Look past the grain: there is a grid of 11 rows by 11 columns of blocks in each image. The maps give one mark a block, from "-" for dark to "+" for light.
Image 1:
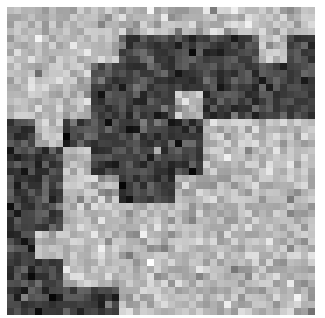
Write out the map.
+ + + + + + + + + + +
+ + + + - - - - - + -
+ + + - - - - - - - -
+ + + - - - + - - - -
- + - - - - - + + + +
- - + - - - - + + + +
- - + + - - + + + + +
- - + + + + + + + + +
- + + + + + + + + + +
- - + + + + + + + + +
- - - - + + + + + + +
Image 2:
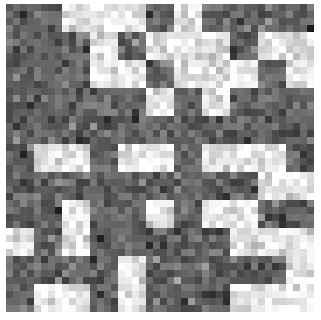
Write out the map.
- - + + + - + - - - -
- - - + - + + + - + +
- - - + + - + + + - +
- - - - - + - + - - -
- - - - - - - - - - -
- + + - + + - + + + -
- - - - - - - - - + +
- - + - - + - + + - -
+ - + - - - - - + + +
- - - - + - - - - - +
- + + - + - - - + + +
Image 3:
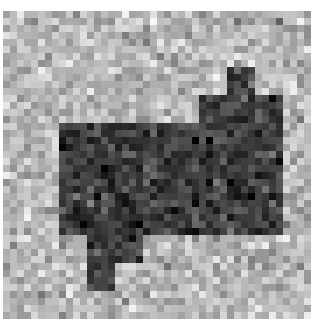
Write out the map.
+ + + + + + + + + + +
+ + + + + + + + + + +
+ + + + + + + + - + +
+ + + + + + + - - - +
+ + - - - - - - - - +
+ + - - - - - - - - +
+ + - - - - - - - - +
+ + - - - - - - - - +
+ + + - - + + + + + +
+ + + - + + + + + + +
+ + + + + + + + + + +
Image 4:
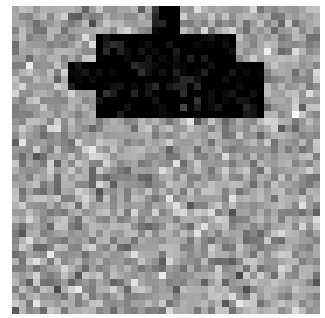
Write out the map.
+ + + + + - + + + + +
+ + + - - - - - + + +
+ + - - - - - - - + +
+ + + - - - - - - + +
+ + + + + + + + + + +
+ + + + + + + + + + +
+ + + + + + + + + + +
+ + + + + + + + + + +
+ + + + + + + + + + +
+ + + + + + + + + + +
+ + + + + + + + + + +
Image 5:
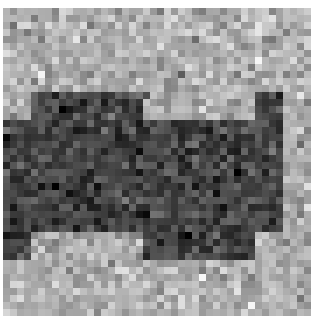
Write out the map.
+ + + + + + + + + + +
+ + + + + + + + + + +
+ + + + + + + + + + +
+ - - - - + + + + - +
- - - - - - - - - - +
- - - - - - - - - - +
- - - - - - - - - - +
- - - - - - - - - - +
- + + + + - - - - + +
+ + + + + + + + + + +
+ + + + + + + + + + +
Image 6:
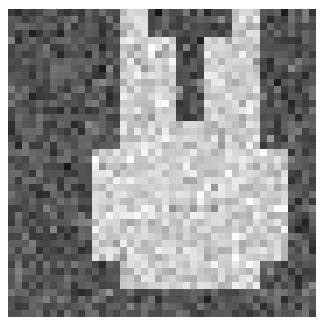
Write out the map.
- - - - + - - - + - -
- - - - + + - + + - -
- - - - + + - + + - -
- - - - + + - + + - -
- - - - + + + + + - -
- - - + + + + + + + -
- - - + + + + + + + -
- - - + + + + + + + -
- - - + + + + + + + -
- - - - + + + + + - -
- - - - - - - - - - -
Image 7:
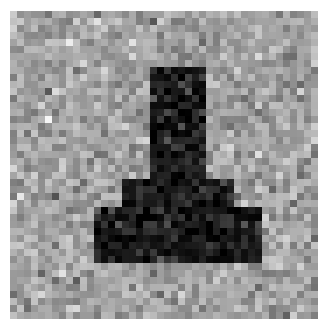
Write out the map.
+ + + + + + + + + + +
+ + + + + + + + + + +
+ + + + + - - + + + +
+ + + + + - - + + + +
+ + + + + - - + + + +
+ + + + + - - + + + +
+ + + + - - - - + + +
+ + + - - - - - - + +
+ + + - - - - - - + +
+ + + + + + + + + + +
+ + + + + + + + + + +
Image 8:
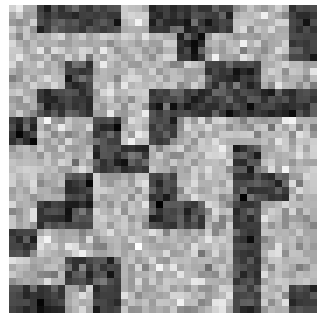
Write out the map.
+ - - - + - - - + + -
+ + + + + + - + + + -
+ + - + + + + - - + +
+ - - + + - - - - - -
- + + - + - + + + + +
+ + + - - + + + - + +
+ + - + + - + + - - +
+ - - + + - - + - + +
- + + + + + + + - + +
+ + - - + + + + - + +
- - + - + + + + - + -
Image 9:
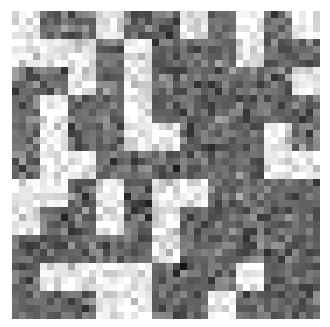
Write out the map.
+ - - + - - + - + - +
+ + + - + - - - + - -
- - + - + - - - - - +
- + - - + - - - - - -
- + - - + + - - - + -
- + + - - - - - - + +
+ + - + - + + - - - -
+ - - + - + - - - - -
- - - - - + - - - - -
- + + + + - - - + - -
- - - + + - - + - - -
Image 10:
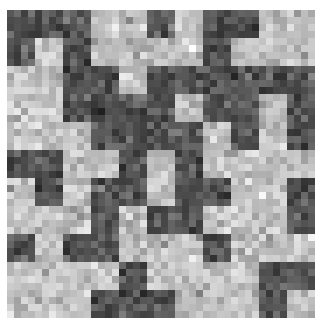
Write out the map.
- - - + + - + - - + +
- + - + + + + - + + +
+ + - - + - - - - - -
+ + - - - - + - - + -
+ + + - - - - + - + -
- - + + - + - + + + +
+ - + - - + - - + + -
+ + + - + - - + + + -
- + - - + + + - + + +
+ + + + - + + + + - -
+ + + - - - + + + - +
